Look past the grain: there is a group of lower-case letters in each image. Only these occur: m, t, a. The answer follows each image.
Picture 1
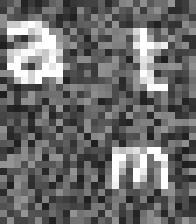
top left: light a; top right: light t; bottom right: light m
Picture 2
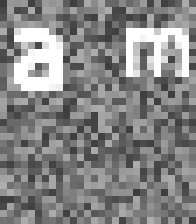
top left: light a; top right: light m
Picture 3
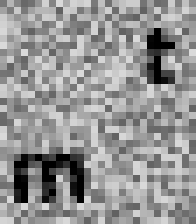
top right: dark t; bottom left: dark m
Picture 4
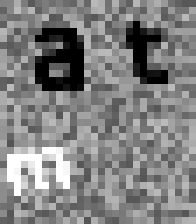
top left: dark a; top right: dark t; bottom left: light m
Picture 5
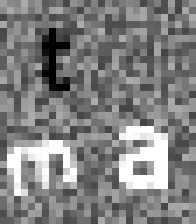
top left: dark t; bottom left: light m; bottom right: light a
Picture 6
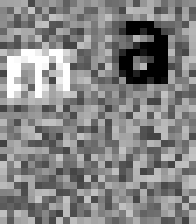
top left: light m; top right: dark a
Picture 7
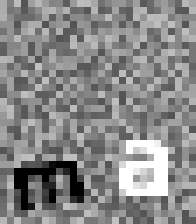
bottom left: dark m; bottom right: light a
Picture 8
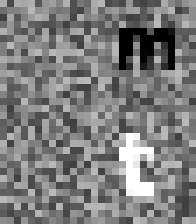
top right: dark m; bottom right: light t
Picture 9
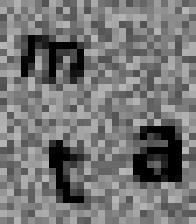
top left: dark m; bottom left: dark t; bottom right: dark a
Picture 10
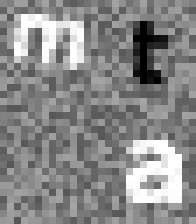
top left: light m; top right: dark t; bottom right: light a
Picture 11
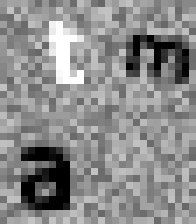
top left: light t; top right: dark m; bottom left: dark a
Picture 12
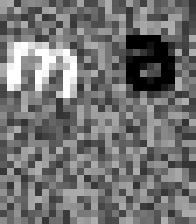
top left: light m; top right: dark a
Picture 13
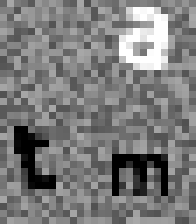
top right: light a; bottom left: dark t; bottom right: dark m
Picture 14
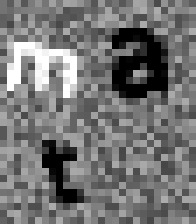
top left: light m; top right: dark a; bottom left: dark t
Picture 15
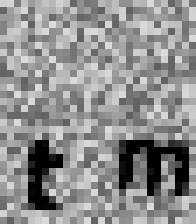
bottom left: dark t; bottom right: dark m
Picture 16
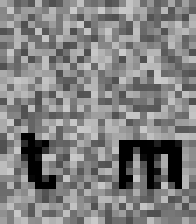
bottom left: dark t; bottom right: dark m
